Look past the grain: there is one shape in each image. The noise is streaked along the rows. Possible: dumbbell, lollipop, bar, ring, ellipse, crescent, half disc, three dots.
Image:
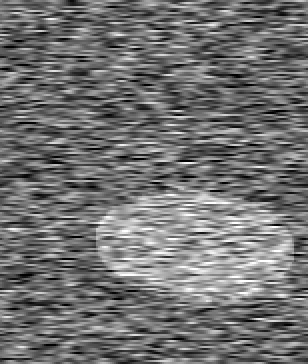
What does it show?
light ellipse
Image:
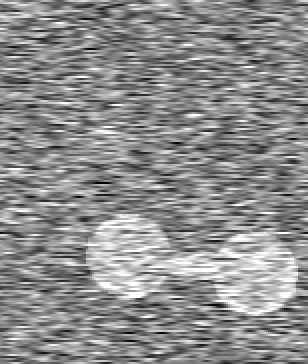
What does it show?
light dumbbell
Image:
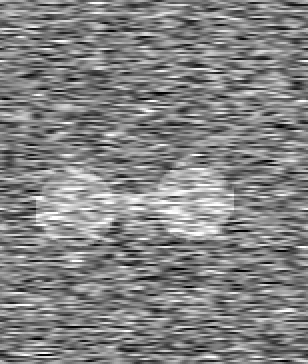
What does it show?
light dumbbell
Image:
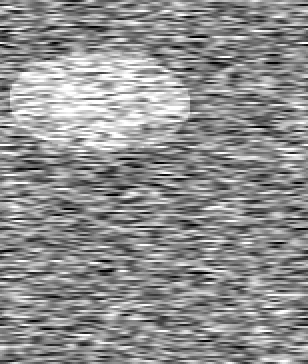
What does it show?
light ellipse
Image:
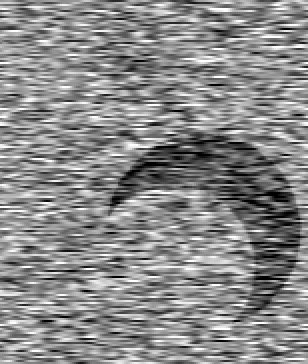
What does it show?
dark crescent
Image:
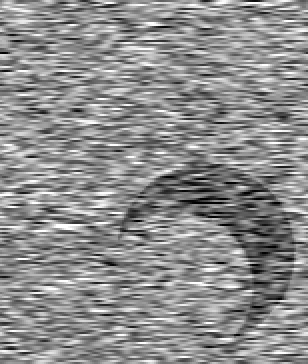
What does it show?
dark crescent
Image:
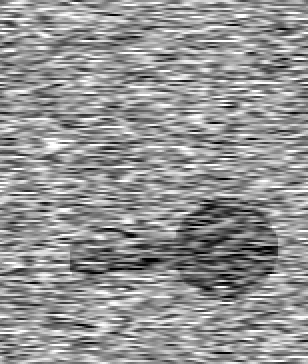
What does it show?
dark lollipop
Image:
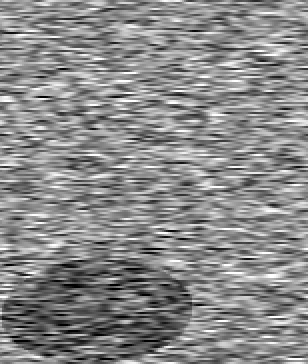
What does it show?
dark ellipse
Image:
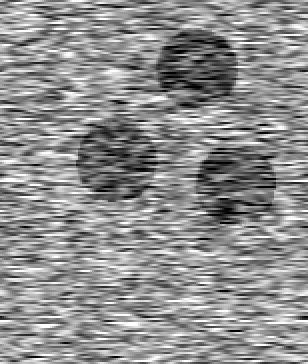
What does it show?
dark three dots
